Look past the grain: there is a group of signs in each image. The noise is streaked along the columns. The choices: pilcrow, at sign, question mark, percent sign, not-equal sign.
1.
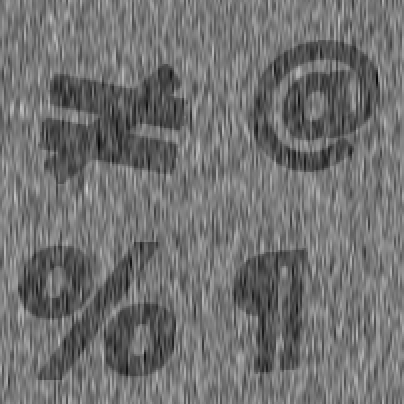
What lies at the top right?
at sign
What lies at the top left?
not-equal sign
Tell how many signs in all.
4
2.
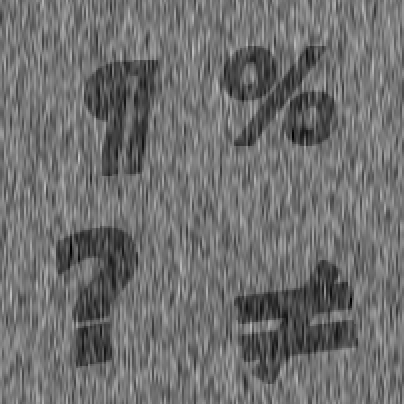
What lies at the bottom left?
question mark
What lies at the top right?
percent sign
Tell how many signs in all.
4
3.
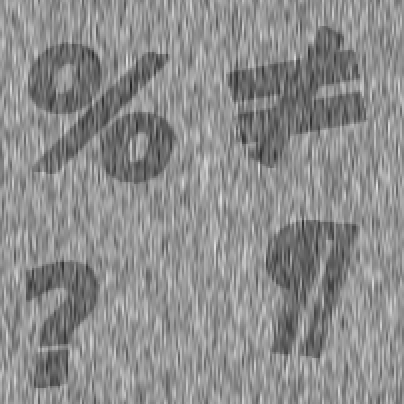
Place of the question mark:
bottom left
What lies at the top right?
not-equal sign
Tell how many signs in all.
4
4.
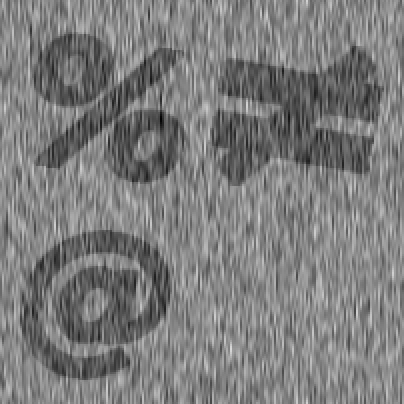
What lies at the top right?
not-equal sign
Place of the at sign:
bottom left
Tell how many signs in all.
3
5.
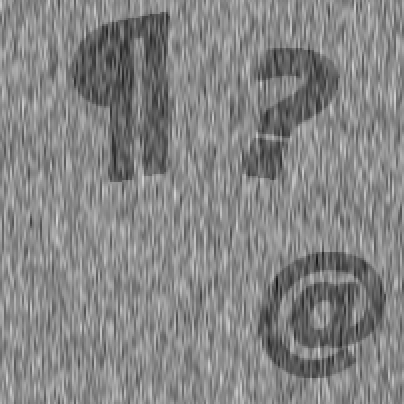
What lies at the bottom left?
nothing
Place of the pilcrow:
top left
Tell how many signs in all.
3
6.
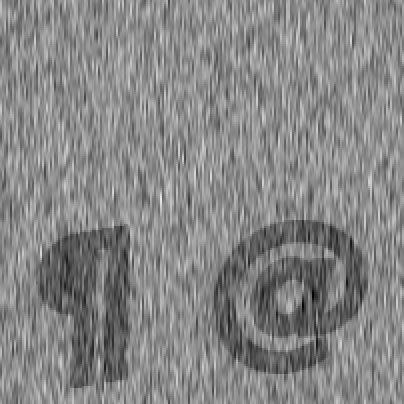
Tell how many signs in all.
2
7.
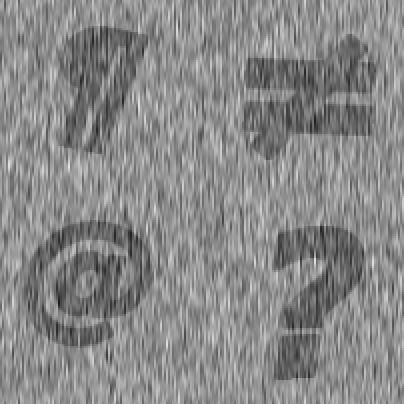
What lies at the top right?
not-equal sign
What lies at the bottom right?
question mark
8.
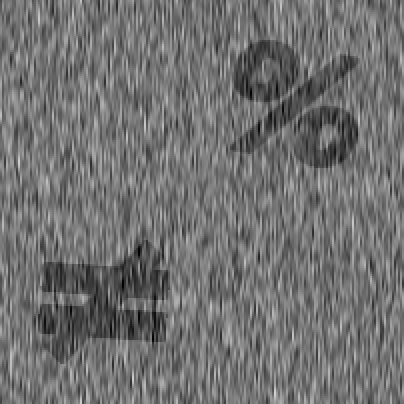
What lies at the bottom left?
not-equal sign
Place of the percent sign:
top right
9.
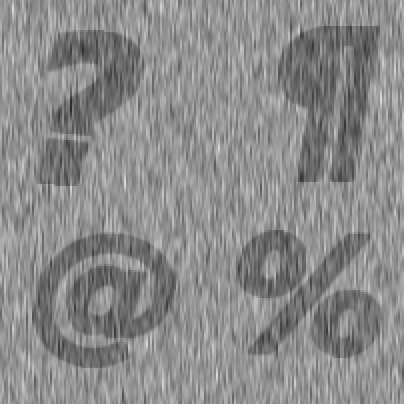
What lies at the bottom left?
at sign
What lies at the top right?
pilcrow
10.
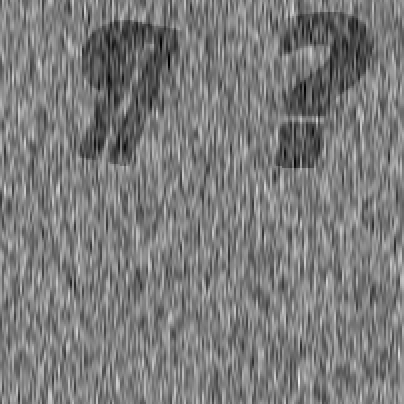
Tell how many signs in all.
2
